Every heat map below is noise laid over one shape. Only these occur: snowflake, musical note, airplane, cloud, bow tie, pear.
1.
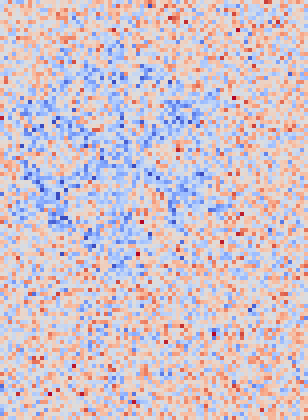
snowflake
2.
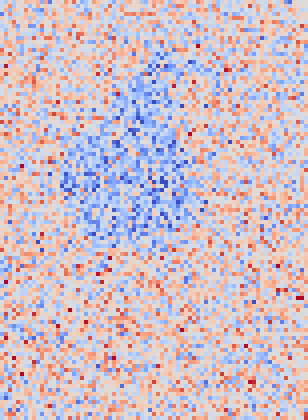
pear
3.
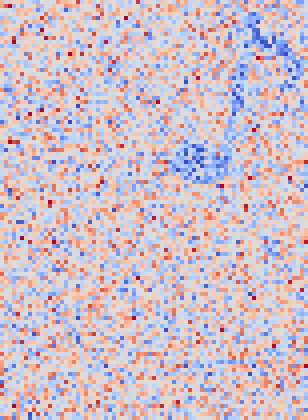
musical note
